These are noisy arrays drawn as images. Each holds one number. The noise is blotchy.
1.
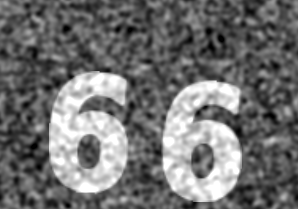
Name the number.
66
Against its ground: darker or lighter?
lighter
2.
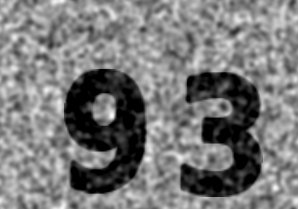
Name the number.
93
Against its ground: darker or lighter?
darker
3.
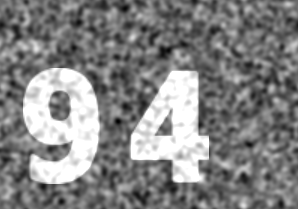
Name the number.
94
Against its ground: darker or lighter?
lighter
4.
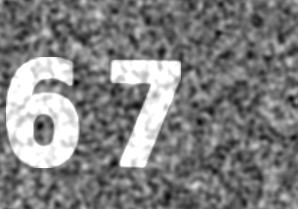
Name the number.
67
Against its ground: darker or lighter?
lighter
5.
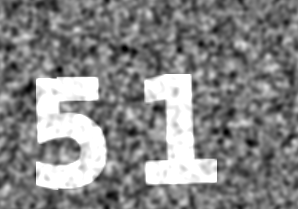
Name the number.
51
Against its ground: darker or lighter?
lighter
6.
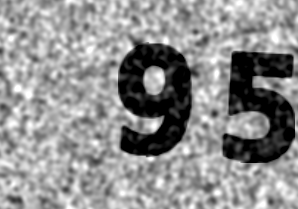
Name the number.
95
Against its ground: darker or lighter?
darker
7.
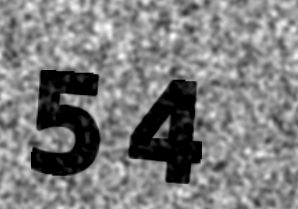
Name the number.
54
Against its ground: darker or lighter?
darker
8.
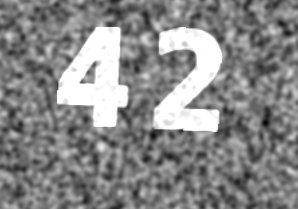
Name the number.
42
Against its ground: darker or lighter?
lighter
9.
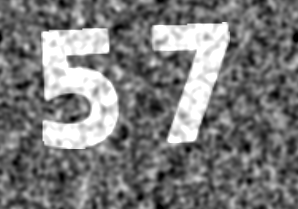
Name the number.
57
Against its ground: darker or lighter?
lighter
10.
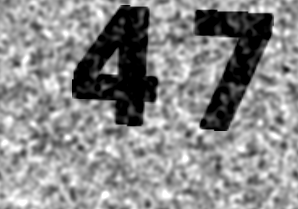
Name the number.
47
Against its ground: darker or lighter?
darker
